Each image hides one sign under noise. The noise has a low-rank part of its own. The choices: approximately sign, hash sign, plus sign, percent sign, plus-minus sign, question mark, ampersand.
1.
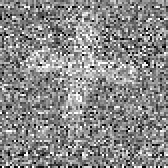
plus sign
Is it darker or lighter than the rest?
lighter
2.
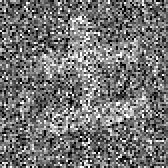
plus-minus sign
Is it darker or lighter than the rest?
lighter
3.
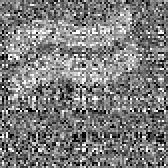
approximately sign
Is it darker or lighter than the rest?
lighter
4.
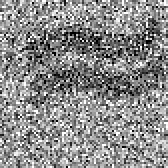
approximately sign
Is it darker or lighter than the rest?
darker
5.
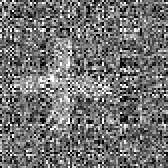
plus sign
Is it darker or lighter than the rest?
lighter
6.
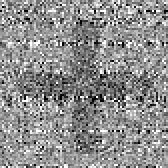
plus sign
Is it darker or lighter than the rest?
darker
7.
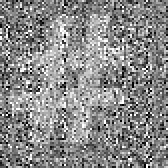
hash sign
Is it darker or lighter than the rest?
lighter
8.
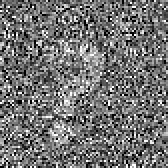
question mark
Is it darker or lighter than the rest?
lighter
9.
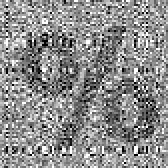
percent sign
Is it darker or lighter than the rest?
darker
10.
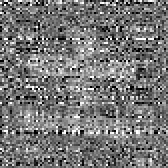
plus-minus sign
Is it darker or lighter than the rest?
lighter
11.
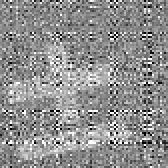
plus-minus sign
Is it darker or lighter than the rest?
lighter
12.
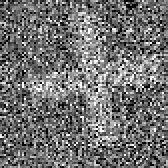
plus sign
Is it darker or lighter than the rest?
lighter
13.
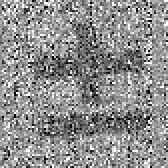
plus-minus sign
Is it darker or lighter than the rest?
darker
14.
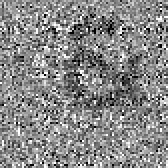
ampersand
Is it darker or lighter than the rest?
darker
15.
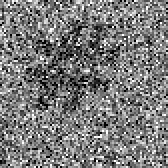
hash sign
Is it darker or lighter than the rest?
darker
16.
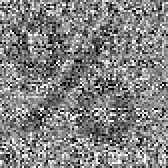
percent sign
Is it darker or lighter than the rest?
darker
